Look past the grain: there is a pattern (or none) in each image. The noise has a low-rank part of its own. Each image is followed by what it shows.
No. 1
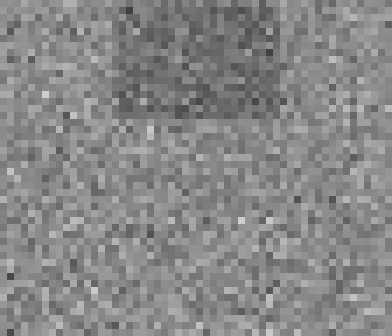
one block
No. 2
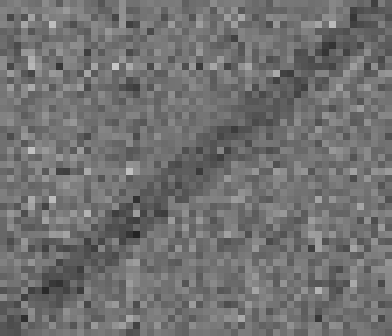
a diagonal band
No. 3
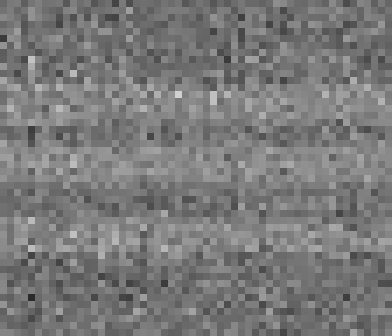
bands of rows
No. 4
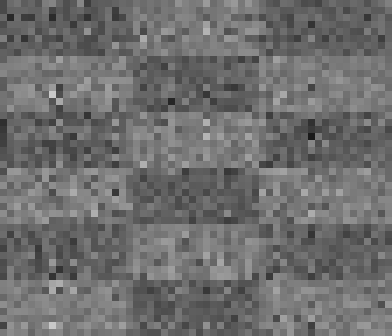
a checkerboard
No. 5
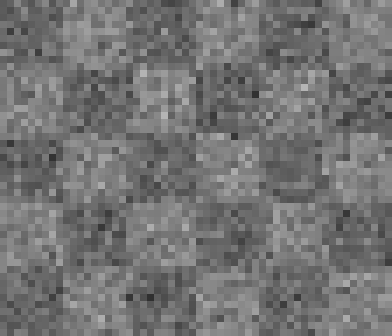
a checkerboard
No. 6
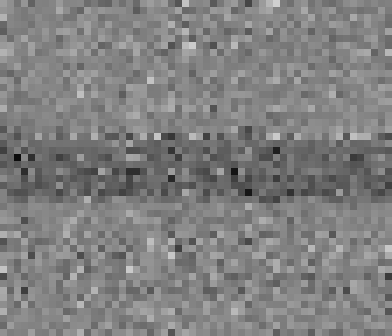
one band of rows
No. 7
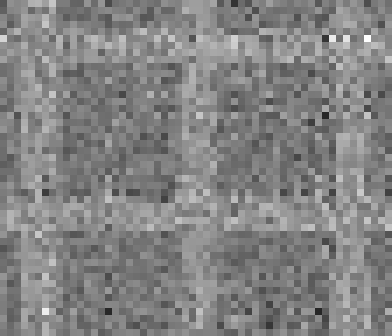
bands of rows crossing bands of columns
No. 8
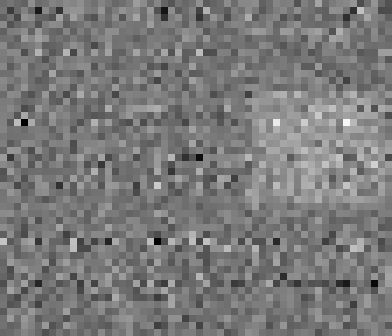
one block
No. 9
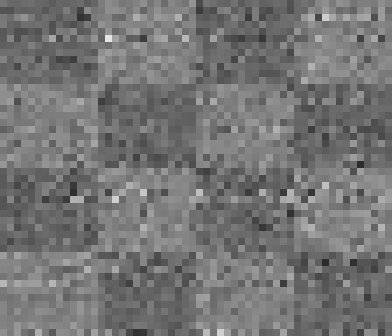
a checkerboard
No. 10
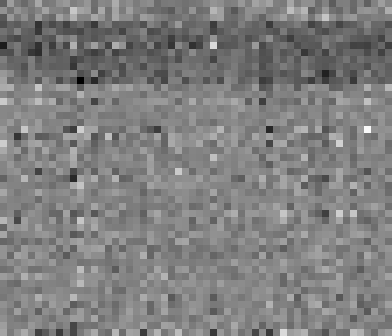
one band of rows
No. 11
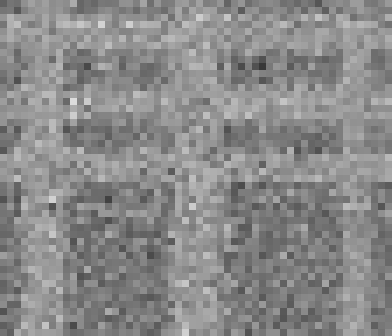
bands of rows crossing bands of columns
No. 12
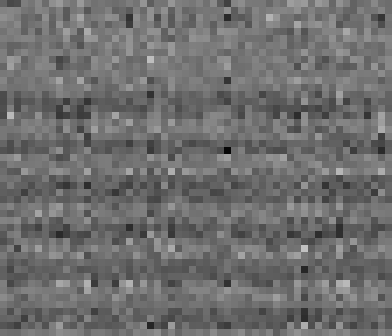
bands of rows
